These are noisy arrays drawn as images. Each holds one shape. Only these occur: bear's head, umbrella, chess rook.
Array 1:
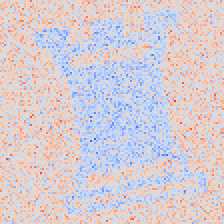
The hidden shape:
chess rook
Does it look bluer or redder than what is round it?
bluer
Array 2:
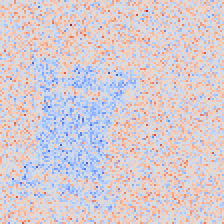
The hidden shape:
chess rook
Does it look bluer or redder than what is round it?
bluer
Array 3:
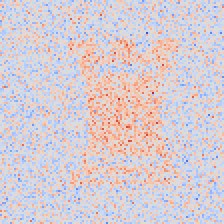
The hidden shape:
chess rook
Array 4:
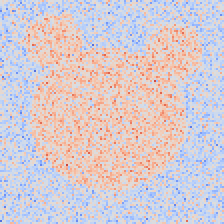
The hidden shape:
bear's head
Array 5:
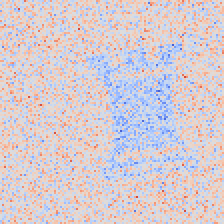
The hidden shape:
chess rook
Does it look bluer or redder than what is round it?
bluer
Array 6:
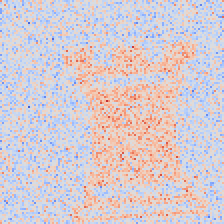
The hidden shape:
chess rook
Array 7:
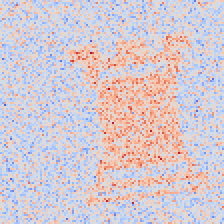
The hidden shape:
chess rook
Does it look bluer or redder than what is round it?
redder
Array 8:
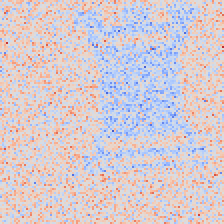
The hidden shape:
chess rook
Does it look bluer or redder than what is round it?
bluer
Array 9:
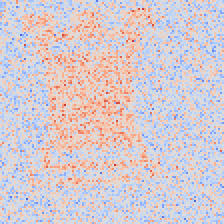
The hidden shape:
chess rook
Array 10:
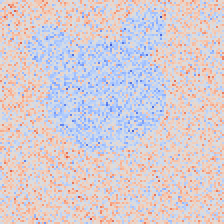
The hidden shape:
bear's head
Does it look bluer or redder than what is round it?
bluer
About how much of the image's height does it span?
two thirds
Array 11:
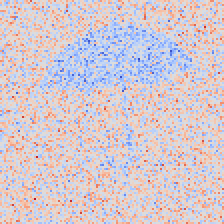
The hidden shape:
umbrella
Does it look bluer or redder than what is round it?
bluer
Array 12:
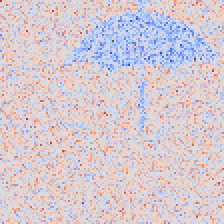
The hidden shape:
umbrella
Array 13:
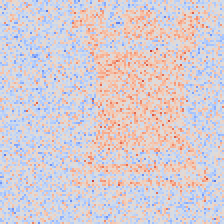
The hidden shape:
chess rook
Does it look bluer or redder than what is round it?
redder
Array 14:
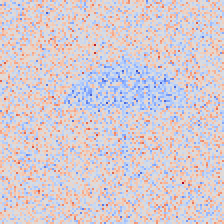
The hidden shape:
umbrella
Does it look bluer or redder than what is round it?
bluer
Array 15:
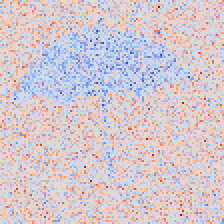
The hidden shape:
umbrella
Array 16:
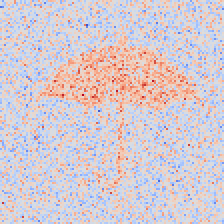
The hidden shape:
umbrella
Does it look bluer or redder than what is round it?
redder
